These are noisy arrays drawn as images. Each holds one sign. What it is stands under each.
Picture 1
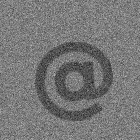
at sign
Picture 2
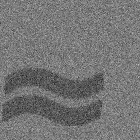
approximately sign
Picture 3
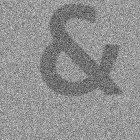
ampersand
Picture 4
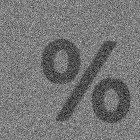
percent sign
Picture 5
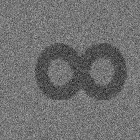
infinity sign
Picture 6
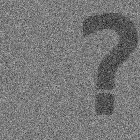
question mark
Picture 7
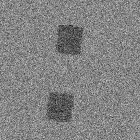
colon
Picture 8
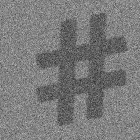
hash sign
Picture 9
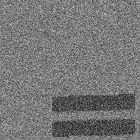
equals sign
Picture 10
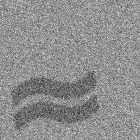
approximately sign
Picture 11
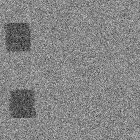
colon
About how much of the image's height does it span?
two thirds
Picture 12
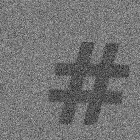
hash sign
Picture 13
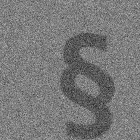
section sign
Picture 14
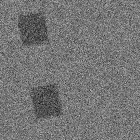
colon
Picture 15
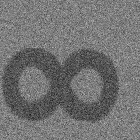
infinity sign
